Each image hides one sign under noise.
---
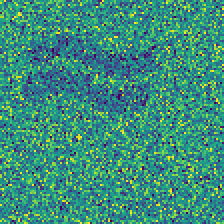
approximately sign
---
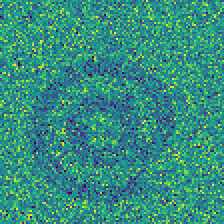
at sign
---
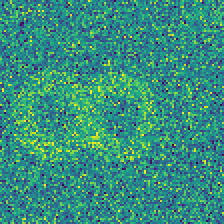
infinity sign
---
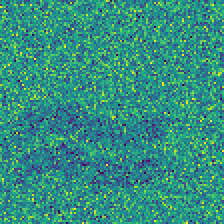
approximately sign
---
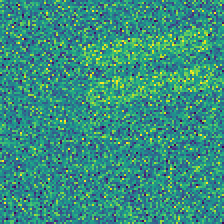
equals sign
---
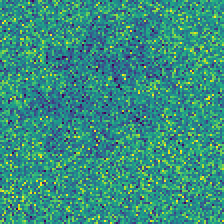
hash sign
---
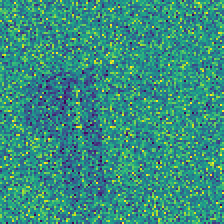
pilcrow
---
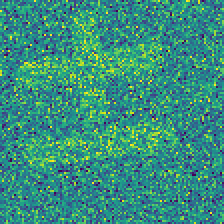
plus-minus sign
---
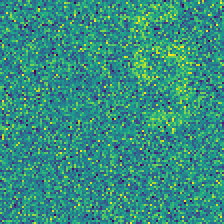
section sign
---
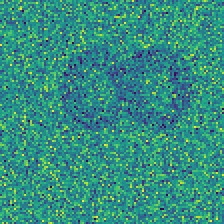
infinity sign
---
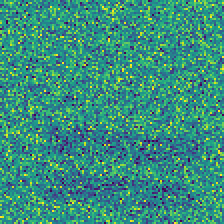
equals sign
